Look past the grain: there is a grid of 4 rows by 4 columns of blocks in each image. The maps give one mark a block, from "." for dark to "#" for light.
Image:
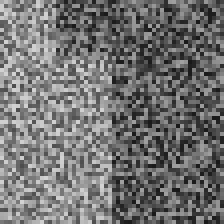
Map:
# . . .
# # . .
# # . .
# # . .
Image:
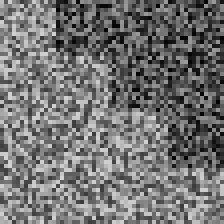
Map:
# . . .
# # . .
# # # .
# # # #
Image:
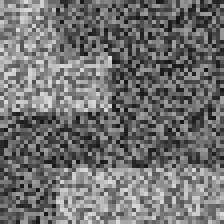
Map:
# . . .
# # . .
. . . .
. # # #
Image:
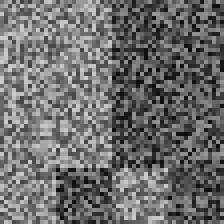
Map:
# # . .
# # . .
# # . .
# . # .
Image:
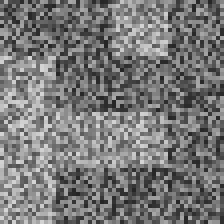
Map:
. . # .
# . . .
# # # .
# . . .
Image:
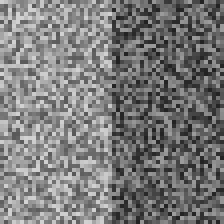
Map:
# # . .
# # . .
# # . .
# # . .
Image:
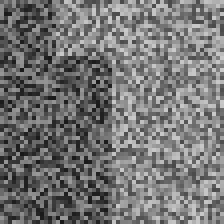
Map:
. # # #
. . # #
. . # #
. . # #
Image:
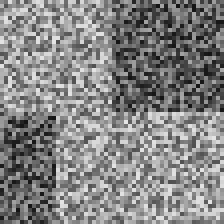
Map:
# # . .
# # . .
. # # #
. # # #
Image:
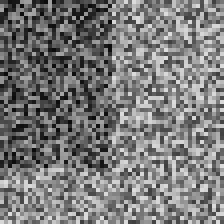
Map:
. . # #
. . # #
. . # #
# # # #
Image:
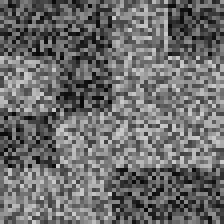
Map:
. . # .
# . # #
. # # #
# # . .
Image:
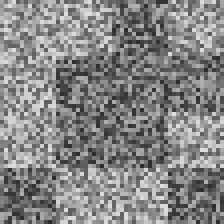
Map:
# # . #
# . . .
# . . #
. # # .
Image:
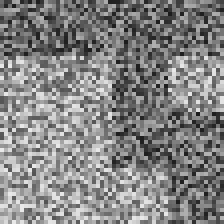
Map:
. . . .
# # . #
# # . .
# # # .
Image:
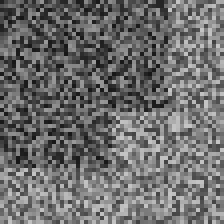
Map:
. . . #
. . . #
. . # #
# # # #
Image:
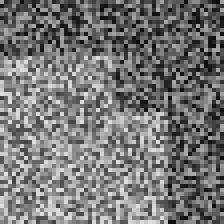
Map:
. . . .
# # . .
# # # .
# # # .
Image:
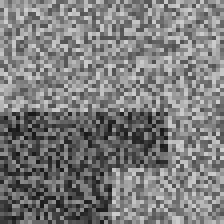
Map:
# # # #
# # # #
. . . #
. . # #
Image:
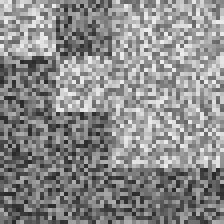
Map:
# . # #
. # # #
. . # #
. . . .
